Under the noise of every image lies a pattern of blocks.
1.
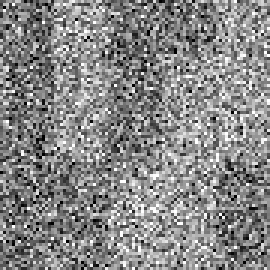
no symmetry
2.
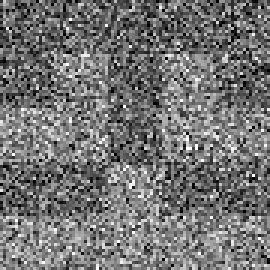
left and right mirror each other
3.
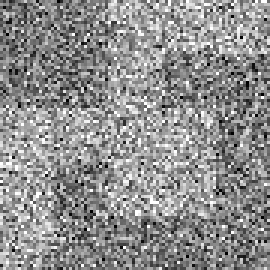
mirrored about the diagonal from the top left
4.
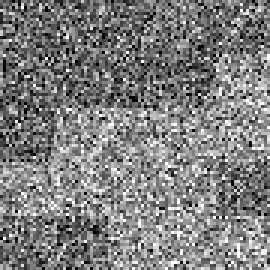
no symmetry
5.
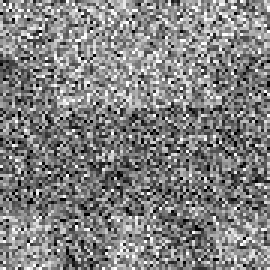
left and right mirror each other
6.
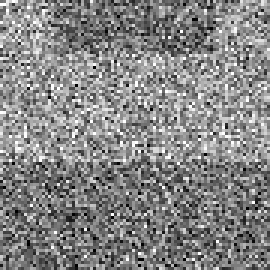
left and right mirror each other
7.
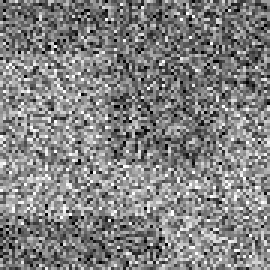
no symmetry
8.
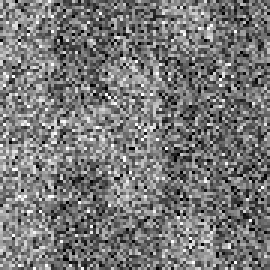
top and bottom mirror each other
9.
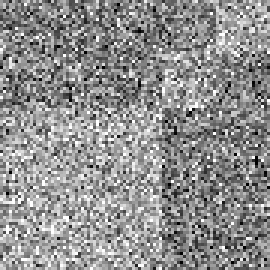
mirrored about the diagonal from the bottom left
